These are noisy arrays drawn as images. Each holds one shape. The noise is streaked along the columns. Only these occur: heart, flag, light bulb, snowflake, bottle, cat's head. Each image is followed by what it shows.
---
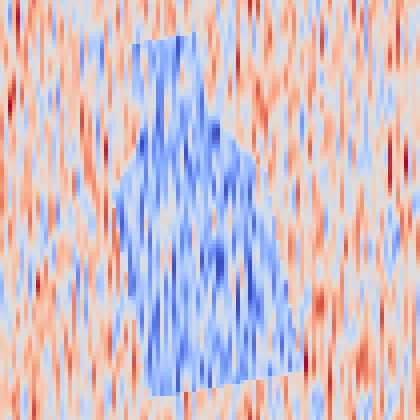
blue bottle
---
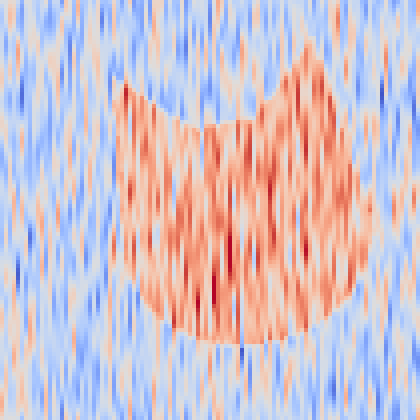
red cat's head
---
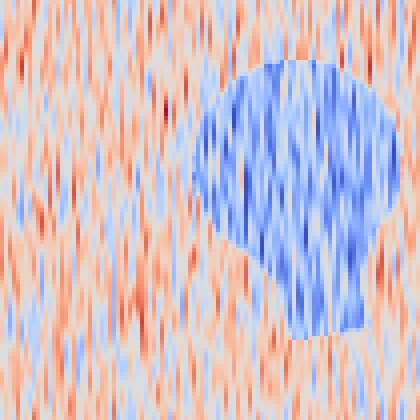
blue light bulb
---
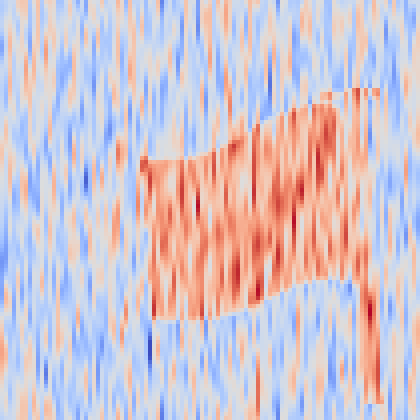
red flag
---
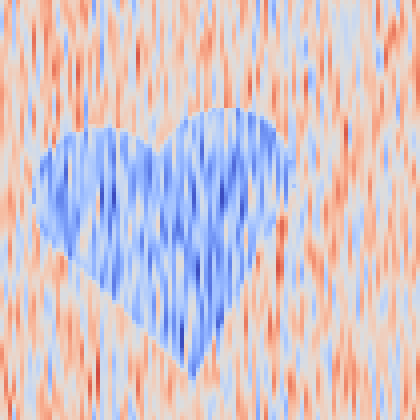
blue heart
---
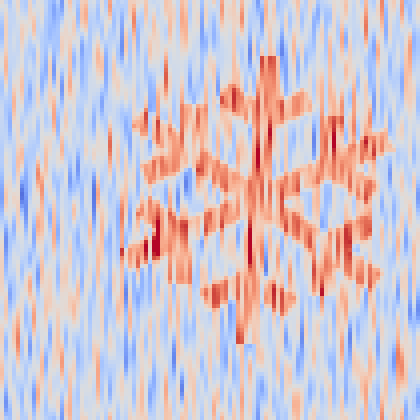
red snowflake
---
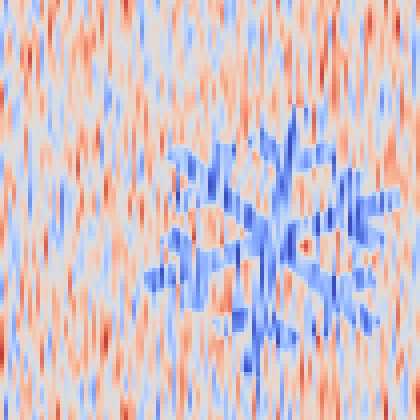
blue snowflake
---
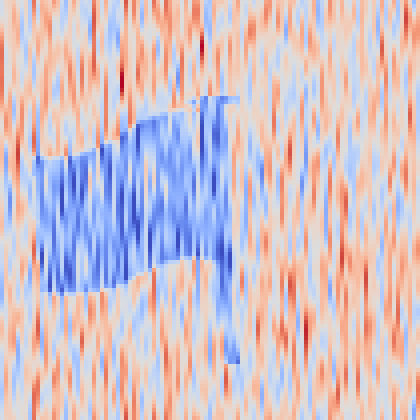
blue flag
